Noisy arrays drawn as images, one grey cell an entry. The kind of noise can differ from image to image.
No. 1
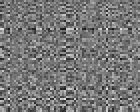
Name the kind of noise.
low rank plus noise
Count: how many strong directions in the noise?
one
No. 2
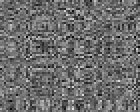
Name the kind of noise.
low rank plus noise
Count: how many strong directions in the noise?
two
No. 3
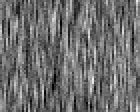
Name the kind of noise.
streaked along the columns
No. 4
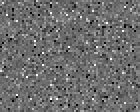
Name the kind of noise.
heavy tails
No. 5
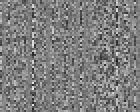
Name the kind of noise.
columns of uneven size
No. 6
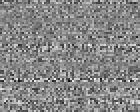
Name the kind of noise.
rows of uneven size
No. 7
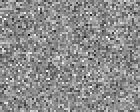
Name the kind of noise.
independent entries
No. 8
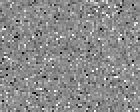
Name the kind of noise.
heavy tails
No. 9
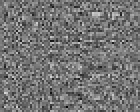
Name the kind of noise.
low rank plus noise
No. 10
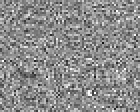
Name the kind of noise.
low rank plus noise
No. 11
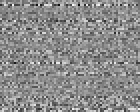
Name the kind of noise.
rows of uneven size
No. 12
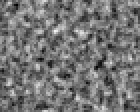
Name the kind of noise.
blotchy
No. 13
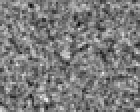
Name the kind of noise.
blotchy
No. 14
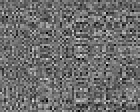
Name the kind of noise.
low rank plus noise
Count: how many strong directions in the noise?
two
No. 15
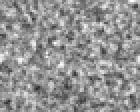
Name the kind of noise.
blotchy
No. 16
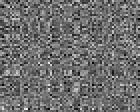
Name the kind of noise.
low rank plus noise
